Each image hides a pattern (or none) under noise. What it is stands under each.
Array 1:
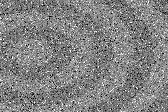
rings round one point
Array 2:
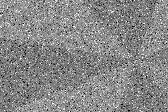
spokes from one point
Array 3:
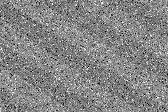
diagonal stripes
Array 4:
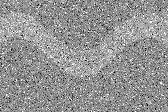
a wavy band
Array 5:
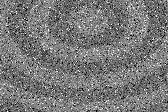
rings round one point
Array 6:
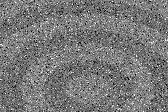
rings round one point
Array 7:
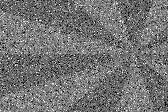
spokes from one point
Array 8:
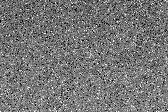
a smooth slope
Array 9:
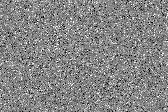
only noise
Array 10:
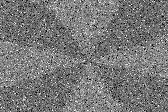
spokes from one point
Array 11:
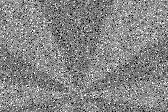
spokes from one point
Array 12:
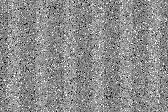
vertical stripes
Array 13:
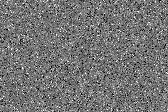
only noise
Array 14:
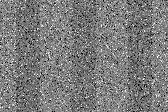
vertical stripes
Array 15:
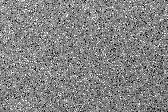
a smooth slope
